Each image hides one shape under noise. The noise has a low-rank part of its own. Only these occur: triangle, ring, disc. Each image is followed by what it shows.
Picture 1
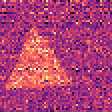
light triangle
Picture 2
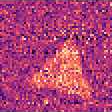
light triangle
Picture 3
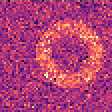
light ring
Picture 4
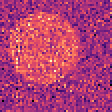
light disc
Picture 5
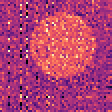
light disc
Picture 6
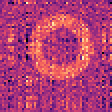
light ring
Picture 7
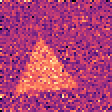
light triangle
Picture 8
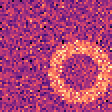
light ring
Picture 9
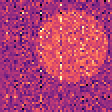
light disc
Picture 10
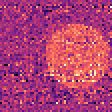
light disc
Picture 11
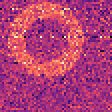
light ring
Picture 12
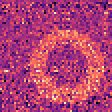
light ring
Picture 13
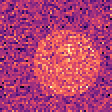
light disc
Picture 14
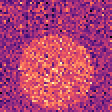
light disc
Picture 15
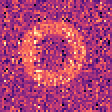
light ring
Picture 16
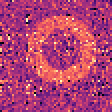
light ring
